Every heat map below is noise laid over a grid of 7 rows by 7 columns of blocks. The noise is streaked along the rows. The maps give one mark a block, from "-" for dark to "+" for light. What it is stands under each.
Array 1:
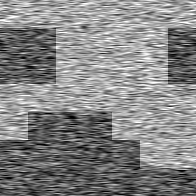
+ + + + + + +
- - + + + + -
- - + + + + -
+ + + + + + +
+ - - - + + +
- - - - - + +
- - - - - - -
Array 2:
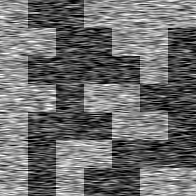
+ - - + + + +
+ + - - + + -
+ - - - - + -
+ + - + + - -
+ - - - + + -
+ - + + - - -
+ - + - - + +
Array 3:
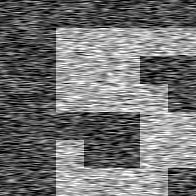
- - - - - - -
- - + + + + +
- - + + + - -
- - + + + + -
- - - - - + +
- - + - - + +
- - + + + + -
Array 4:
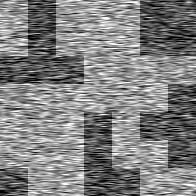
+ - + + + - -
+ - + + + - -
- - - + + + +
+ + + + + + -
+ + + - + - -
+ + + - + + -
- + + - - + +
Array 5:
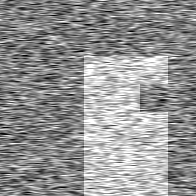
- - - - - - -
- - - - - - -
- - - + + + -
- - - + + - -
- - - + + + -
- - - + + + -
- - - + + + -
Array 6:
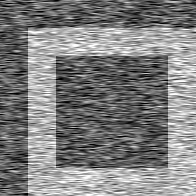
- - - - - - -
- + + + + + +
- + - - - - +
- + - - - - +
- + - - - - +
- + - - - - +
- + + + + + +
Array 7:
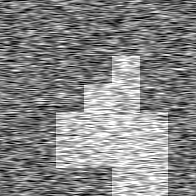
- - - - - - -
- - - - - - -
- - - - + - -
- - - + + - -
- - + + + + -
- - + + + + -
- - - - + + -
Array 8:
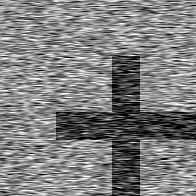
+ + + + + + +
+ + + + + + +
+ + + + - + +
+ + + + - + +
+ + - - - - -
+ + + + - + +
+ + + + - + +
